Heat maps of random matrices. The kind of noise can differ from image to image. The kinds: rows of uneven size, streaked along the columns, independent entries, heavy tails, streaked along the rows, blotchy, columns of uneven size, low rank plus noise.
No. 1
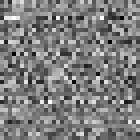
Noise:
rows of uneven size
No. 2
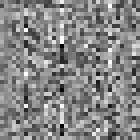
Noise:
columns of uneven size
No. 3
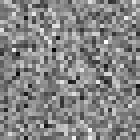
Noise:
independent entries
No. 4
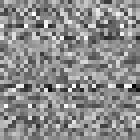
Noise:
rows of uneven size
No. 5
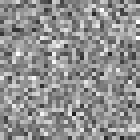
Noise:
low rank plus noise
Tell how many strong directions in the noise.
one
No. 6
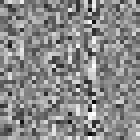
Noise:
columns of uneven size
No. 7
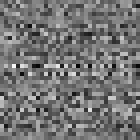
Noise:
rows of uneven size
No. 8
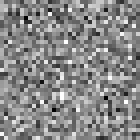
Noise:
independent entries
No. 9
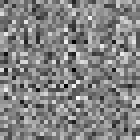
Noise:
low rank plus noise
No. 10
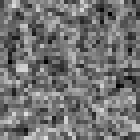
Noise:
blotchy
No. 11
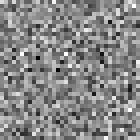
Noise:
independent entries
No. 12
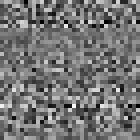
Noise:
rows of uneven size
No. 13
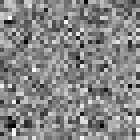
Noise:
low rank plus noise
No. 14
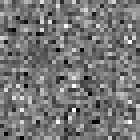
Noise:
heavy tails
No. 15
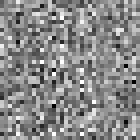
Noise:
columns of uneven size
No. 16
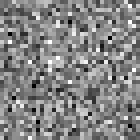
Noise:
independent entries
